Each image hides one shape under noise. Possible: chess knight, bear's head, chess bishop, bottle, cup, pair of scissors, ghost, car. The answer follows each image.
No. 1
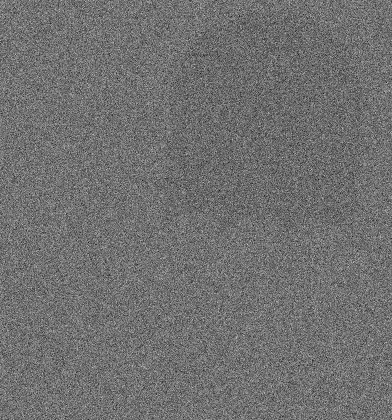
dark ghost
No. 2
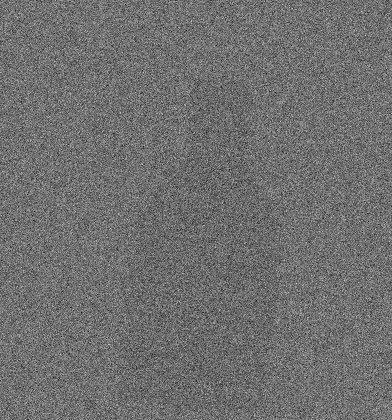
dark bottle
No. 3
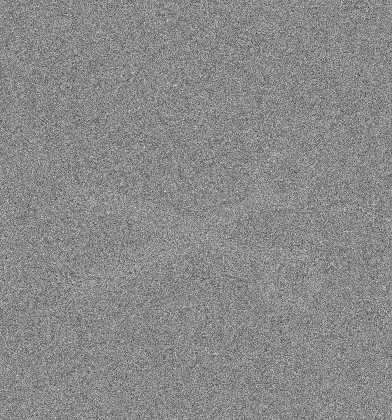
light pair of scissors
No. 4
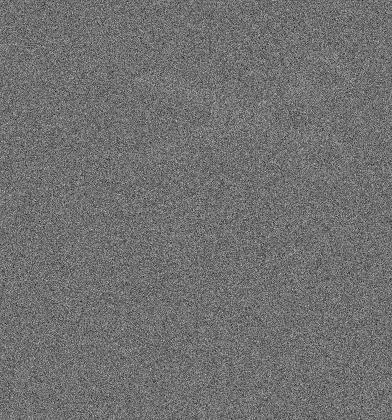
light pair of scissors
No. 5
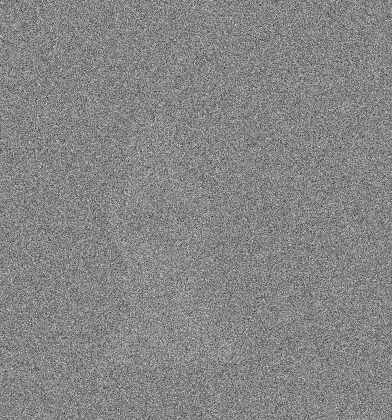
light chess bishop
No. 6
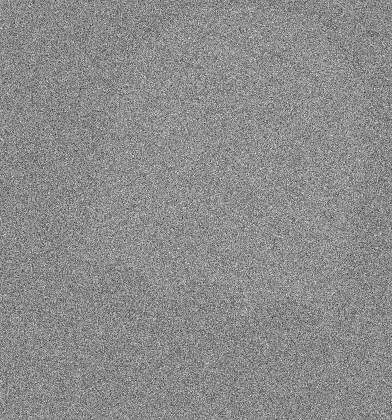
light ghost
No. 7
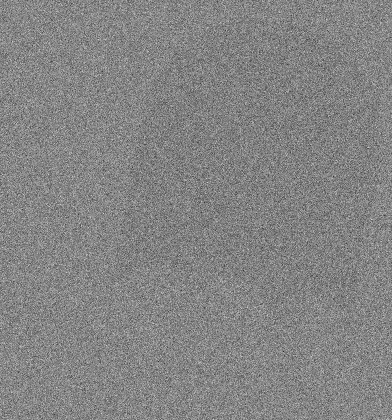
dark ghost
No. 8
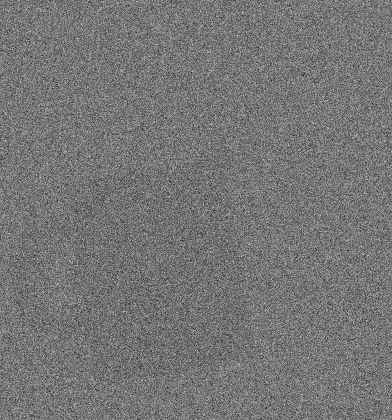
dark cup
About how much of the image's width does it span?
two thirds
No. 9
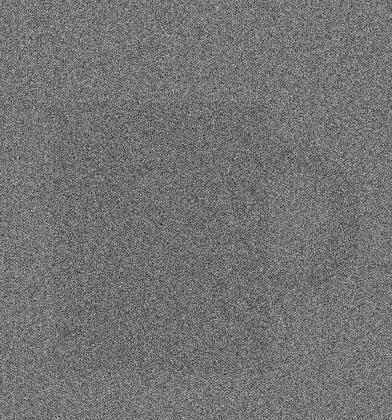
dark cup
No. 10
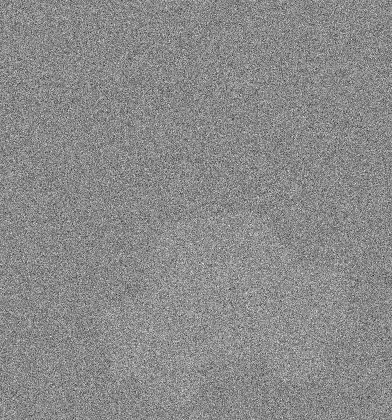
light car
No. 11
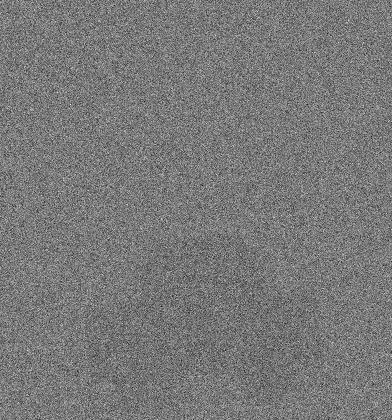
dark car
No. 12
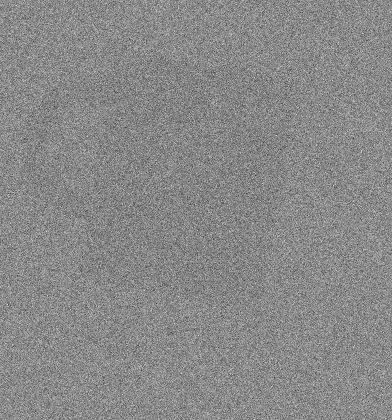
dark cup
